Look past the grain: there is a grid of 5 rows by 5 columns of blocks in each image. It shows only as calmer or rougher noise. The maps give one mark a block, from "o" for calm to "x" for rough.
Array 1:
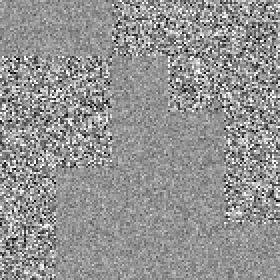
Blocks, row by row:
ooxxx
xxoxx
xxoox
xooox
xoooo
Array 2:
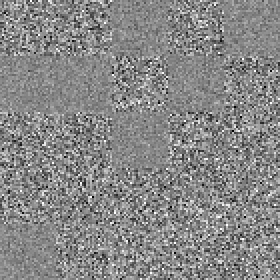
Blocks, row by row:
xxoxo
ooxox
xxoxx
xxxxx
oxxxx
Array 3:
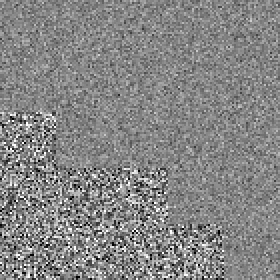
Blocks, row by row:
ooooo
ooooo
xoooo
xxxoo
xxxxo
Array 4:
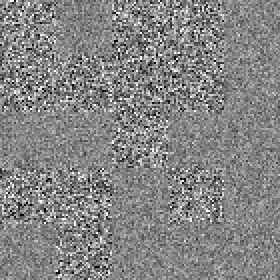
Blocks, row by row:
xoxxo
xxxxo
ooxoo
xxoxo
oxooo
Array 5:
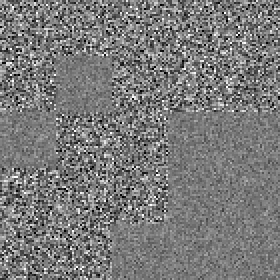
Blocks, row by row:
xxxxx
xoxxx
oxxoo
xxxoo
xxooo
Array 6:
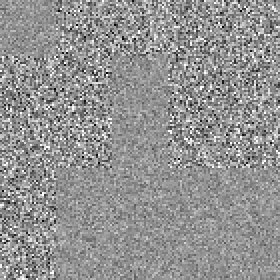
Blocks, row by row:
oxxxx
xxoxx
xxoxx
xoooo
xoooo
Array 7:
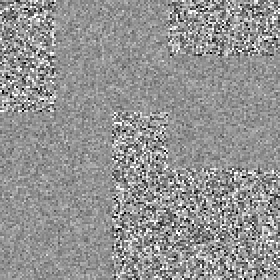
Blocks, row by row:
xooxx
xoooo
ooxoo
ooxxx
ooxxx
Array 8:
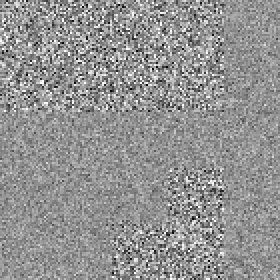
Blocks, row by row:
xxxxo
xxxxo
ooooo
oooxo
ooxxo
